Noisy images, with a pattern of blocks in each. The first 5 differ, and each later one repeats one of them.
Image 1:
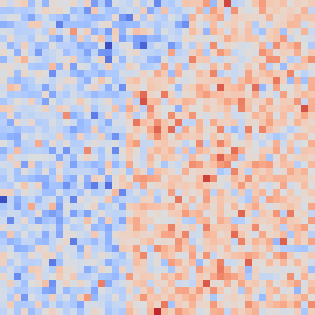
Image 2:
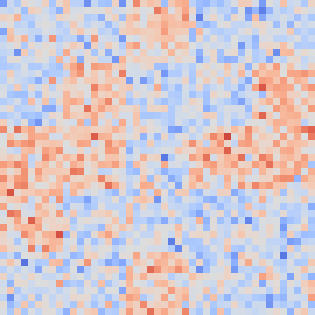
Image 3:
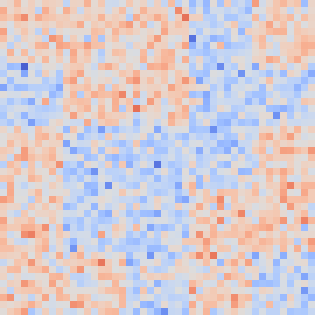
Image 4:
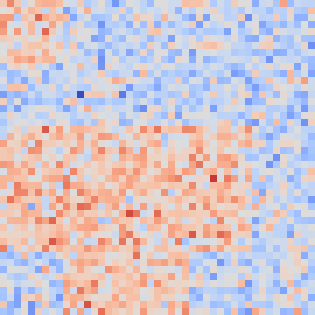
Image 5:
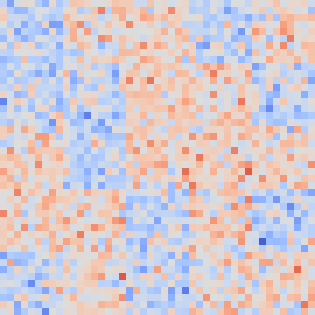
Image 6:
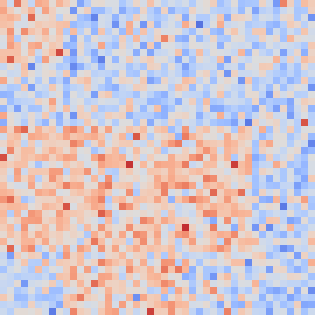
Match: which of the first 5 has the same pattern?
4
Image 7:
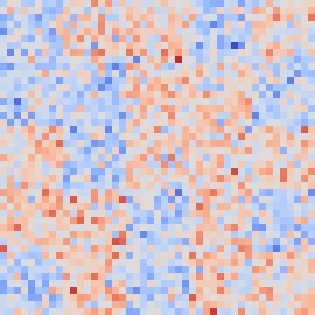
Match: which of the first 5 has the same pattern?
5
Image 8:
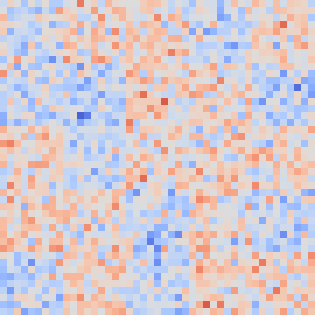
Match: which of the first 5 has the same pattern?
5
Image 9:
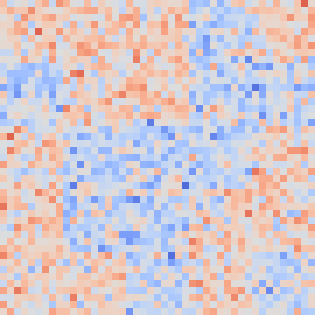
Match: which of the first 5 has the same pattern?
3
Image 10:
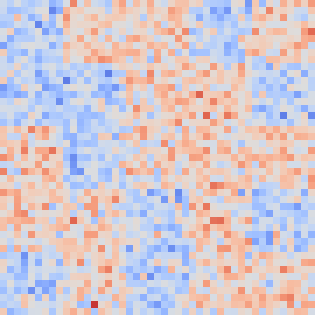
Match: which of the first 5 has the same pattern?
5
